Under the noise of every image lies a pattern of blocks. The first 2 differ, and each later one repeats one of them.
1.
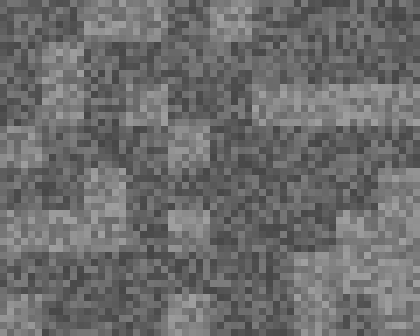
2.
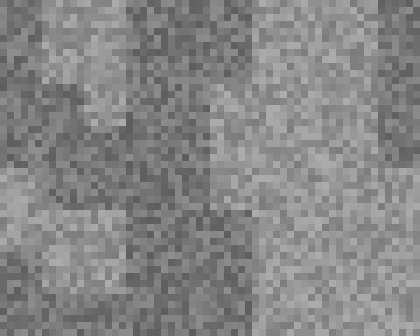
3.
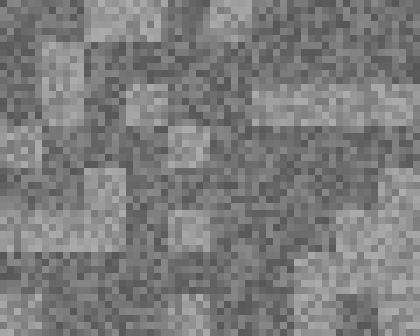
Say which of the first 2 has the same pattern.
1
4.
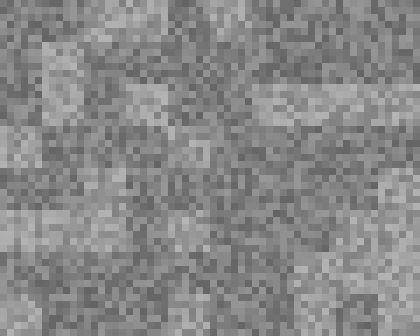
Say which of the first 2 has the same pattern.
1
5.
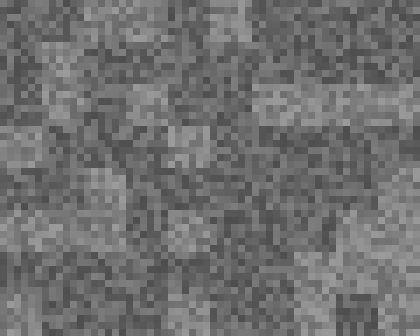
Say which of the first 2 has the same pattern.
1
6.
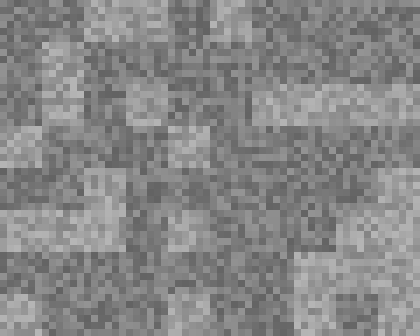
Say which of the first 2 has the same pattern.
1
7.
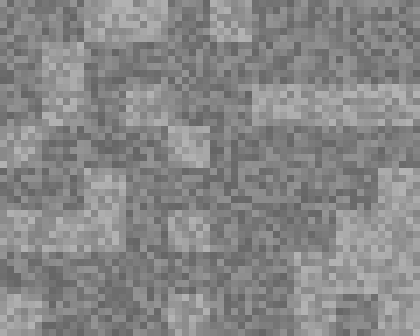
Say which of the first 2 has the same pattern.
1
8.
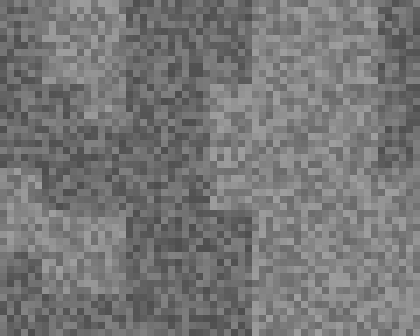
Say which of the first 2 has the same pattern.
2
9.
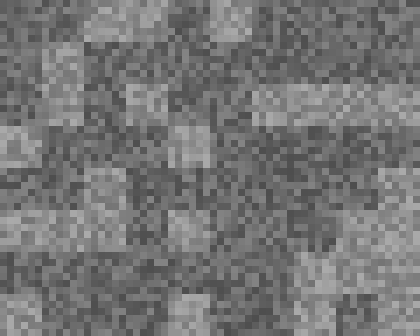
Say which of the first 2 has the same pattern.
1
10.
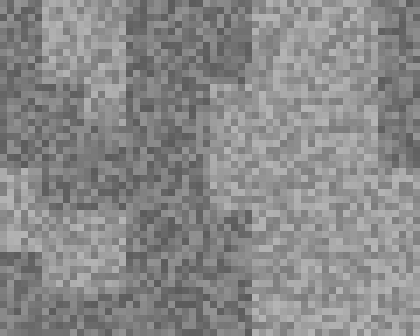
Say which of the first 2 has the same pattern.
2
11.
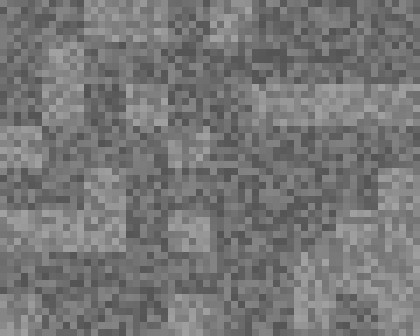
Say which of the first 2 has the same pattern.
1
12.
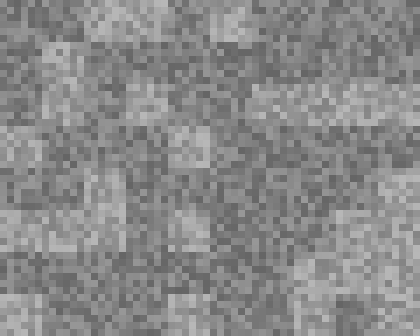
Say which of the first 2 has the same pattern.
1
